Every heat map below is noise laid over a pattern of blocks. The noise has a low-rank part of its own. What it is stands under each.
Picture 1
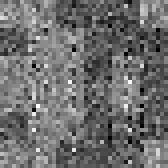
top and bottom mirror each other
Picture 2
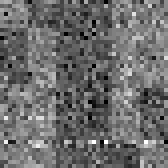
the same after a half turn
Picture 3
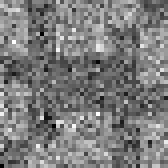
the same after a half turn
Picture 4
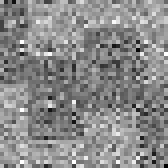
the same after a half turn
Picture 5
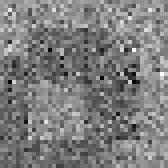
mirrored about the diagonal from the bottom left
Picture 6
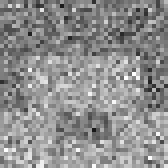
left and right mirror each other
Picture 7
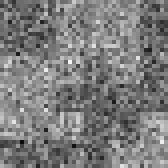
mirrored about the diagonal from the top left
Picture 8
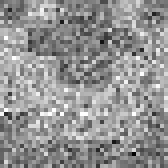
left and right mirror each other
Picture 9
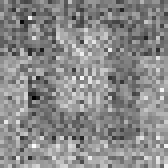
left and right mirror each other
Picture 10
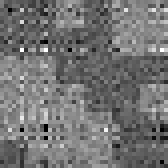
mirrored about the diagonal from the bottom left
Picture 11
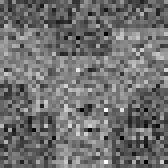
left and right mirror each other
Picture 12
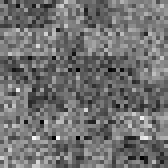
the same after a half turn
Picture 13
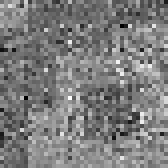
mirrored about the diagonal from the top left
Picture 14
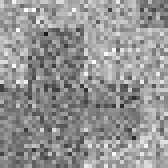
mirrored about the diagonal from the bottom left
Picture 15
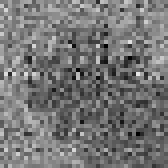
mirrored about the diagonal from the top left
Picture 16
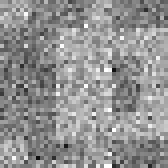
top and bottom mirror each other
